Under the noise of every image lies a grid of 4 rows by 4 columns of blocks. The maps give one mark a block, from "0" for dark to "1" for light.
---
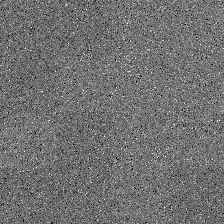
0011
0111
1011
0010
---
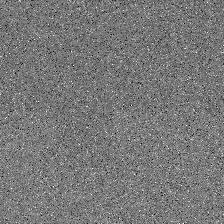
0000
0000
1011
1111
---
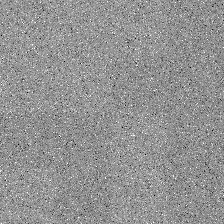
1110
1100
0010
1010
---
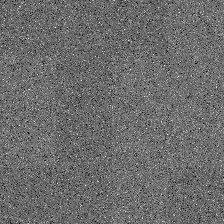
0001
1011
1011
0010
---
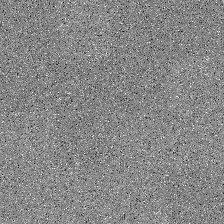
0100
0001
1011
1110
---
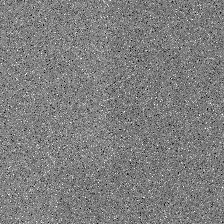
1100
1100
1100
1000
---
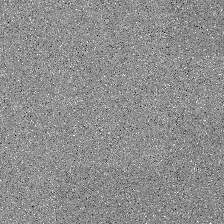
1110
1111
1110
1000
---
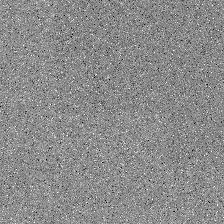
1000
1000
1110
1111
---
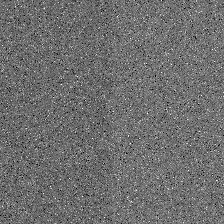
0011
0011
0011
0011
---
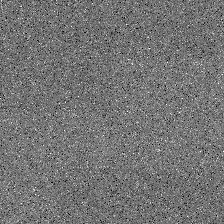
0000
0011
1111
1000
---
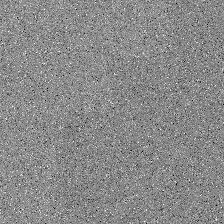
1110
1100
1000
1000
